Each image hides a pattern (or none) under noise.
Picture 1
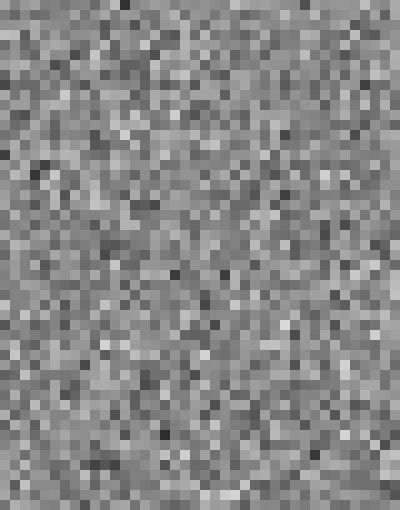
only noise
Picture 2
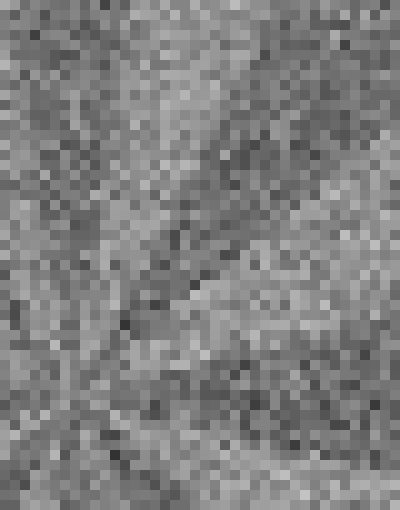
spokes from one point
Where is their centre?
bottom left
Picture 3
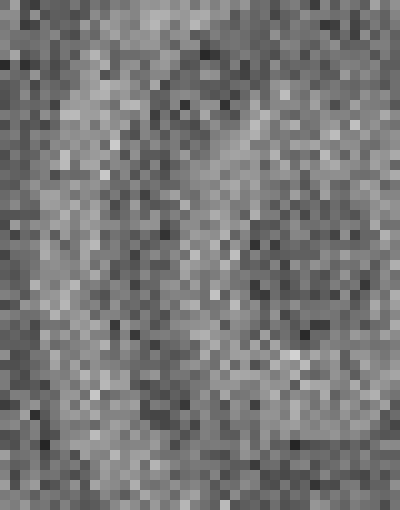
rings round one point
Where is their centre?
middle right
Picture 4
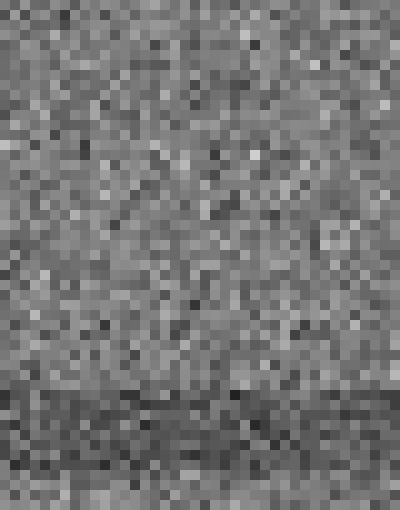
one horizontal stripe
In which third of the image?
bottom
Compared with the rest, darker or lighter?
darker
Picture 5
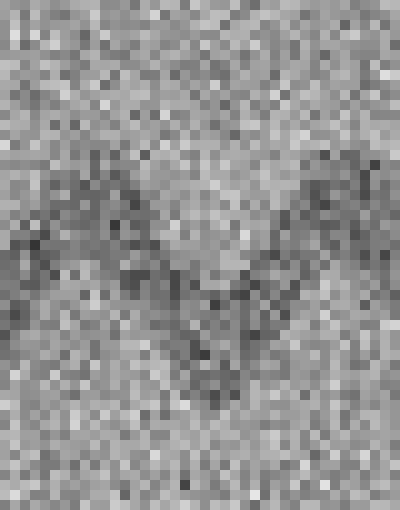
a wavy band
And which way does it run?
left to right
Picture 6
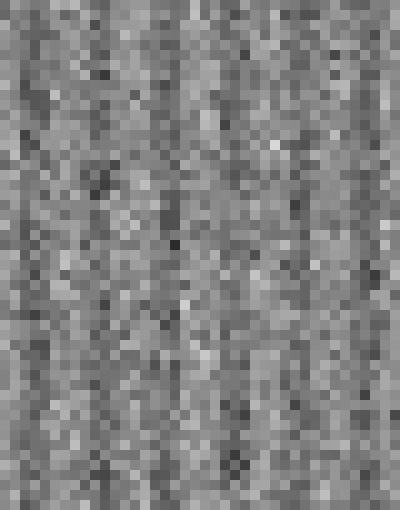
vertical stripes
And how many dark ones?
6
